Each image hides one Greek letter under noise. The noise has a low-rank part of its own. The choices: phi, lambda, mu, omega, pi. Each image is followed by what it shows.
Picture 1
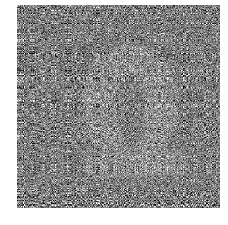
light omega
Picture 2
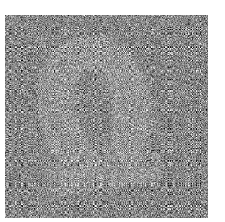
light omega
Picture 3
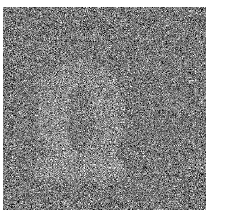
light omega
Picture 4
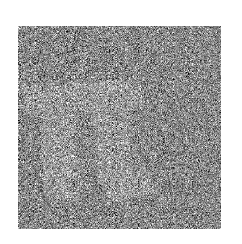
light pi
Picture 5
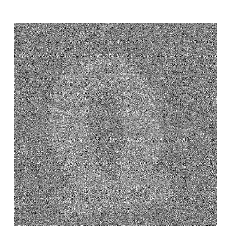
light omega
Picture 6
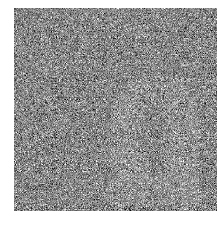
light omega
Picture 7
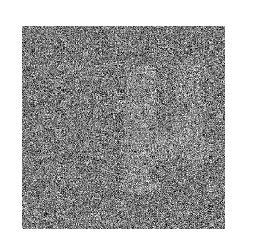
light mu
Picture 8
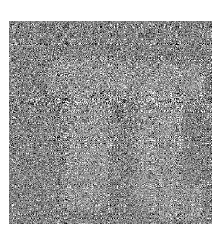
light pi
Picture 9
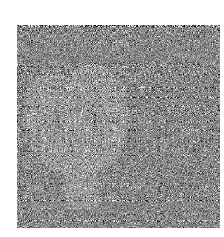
light phi
